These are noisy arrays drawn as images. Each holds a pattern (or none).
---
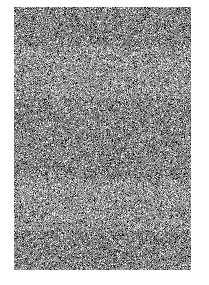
horizontal stripes
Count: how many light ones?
2
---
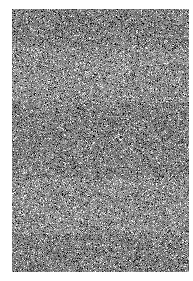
horizontal stripes
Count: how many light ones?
2
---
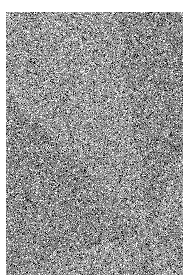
spokes from one point
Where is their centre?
bottom right
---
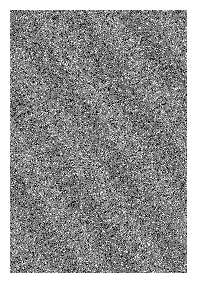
diagonal stripes
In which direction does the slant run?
top left to bottom right
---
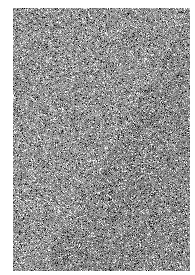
a sharp edge
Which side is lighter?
top left
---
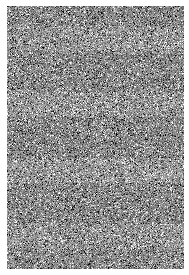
horizontal stripes
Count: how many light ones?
4
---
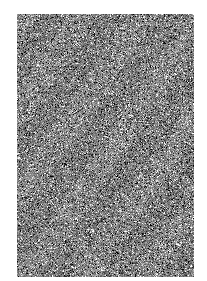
diagonal stripes
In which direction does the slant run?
bottom left to top right
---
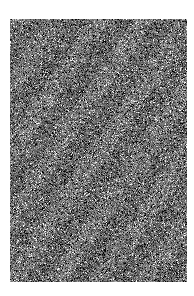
diagonal stripes
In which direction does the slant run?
bottom left to top right
